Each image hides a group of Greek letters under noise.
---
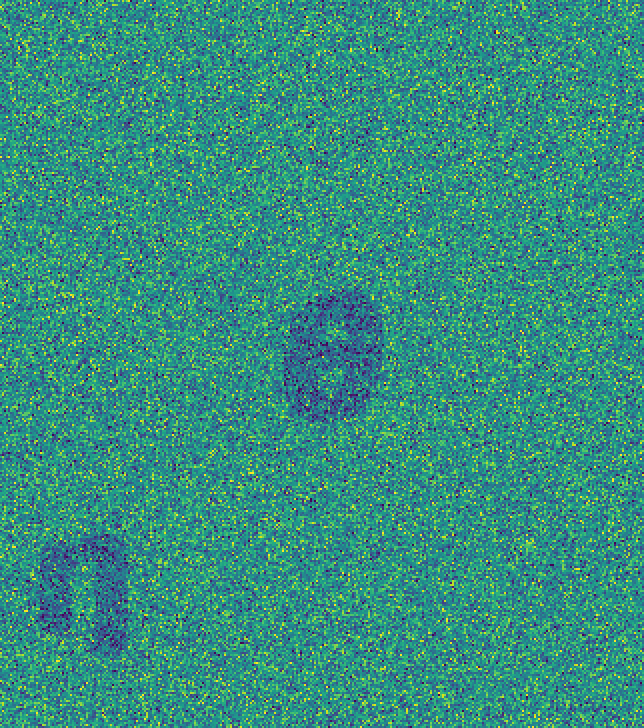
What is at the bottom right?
nothing
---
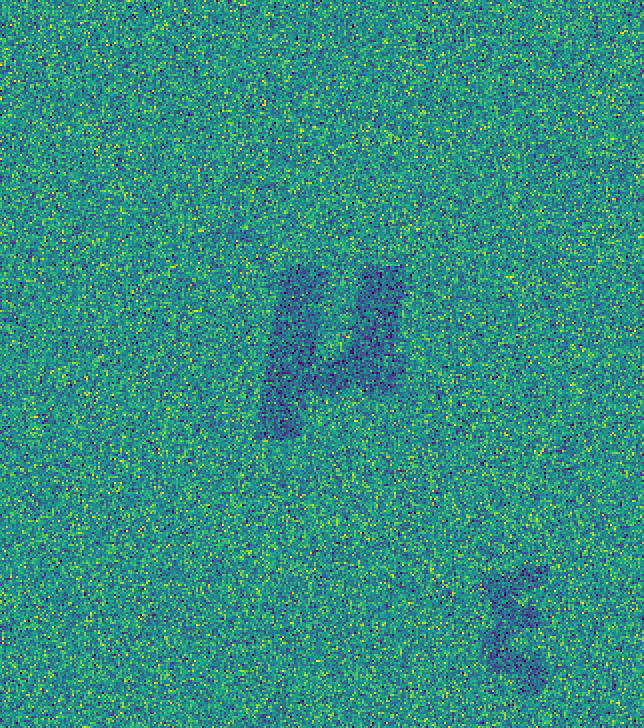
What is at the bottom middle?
nothing
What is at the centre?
mu
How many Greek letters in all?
2
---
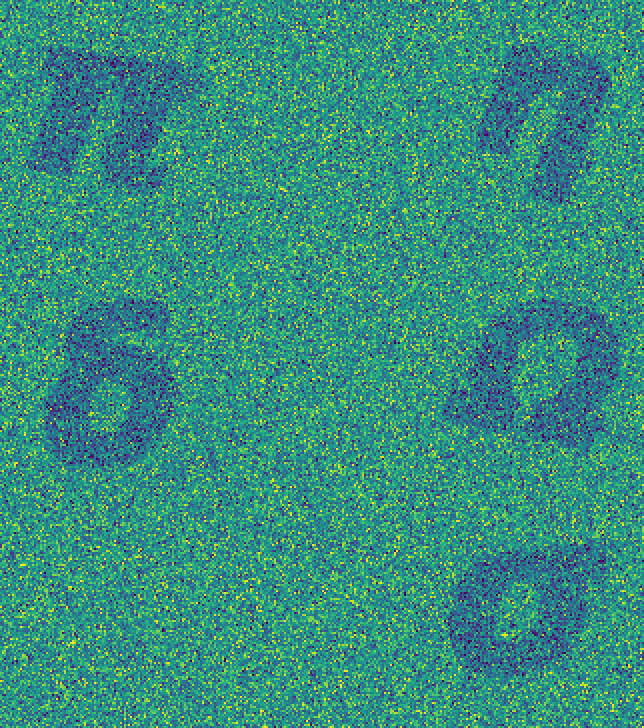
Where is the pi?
top left
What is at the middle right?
omega
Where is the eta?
top right
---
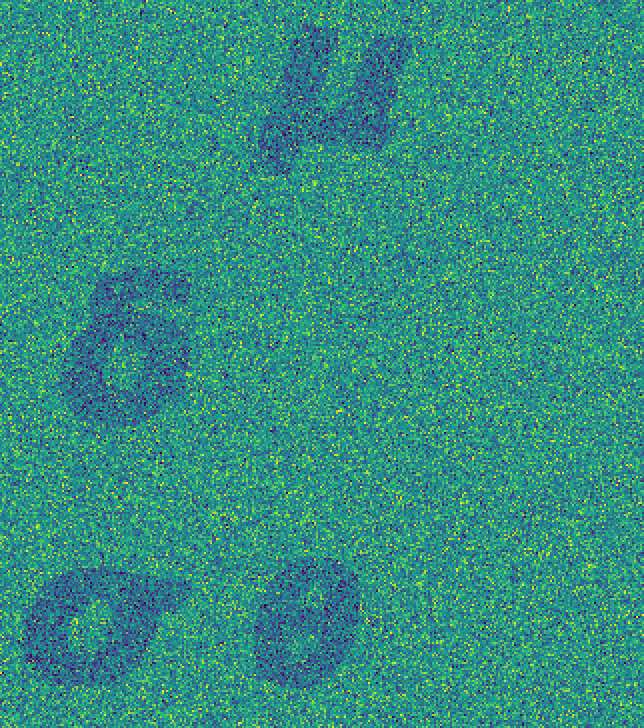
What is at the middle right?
nothing
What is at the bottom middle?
theta
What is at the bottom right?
nothing
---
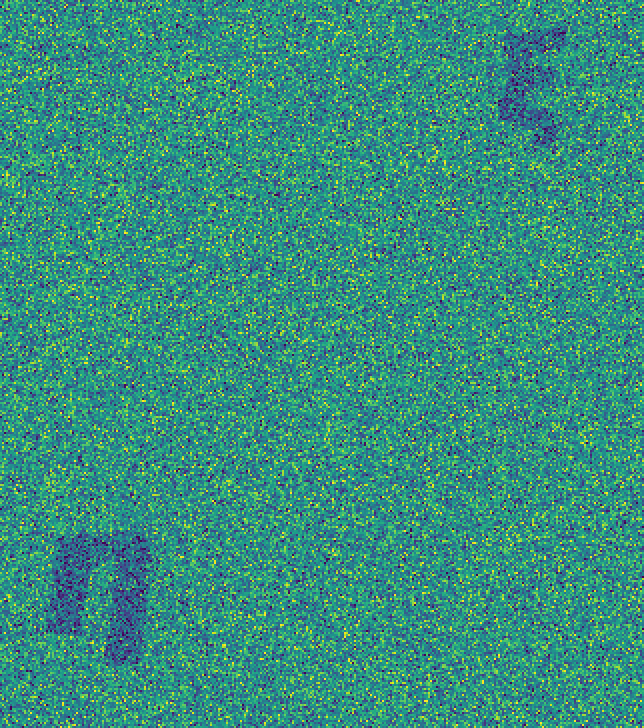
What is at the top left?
nothing
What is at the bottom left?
eta
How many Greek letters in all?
2
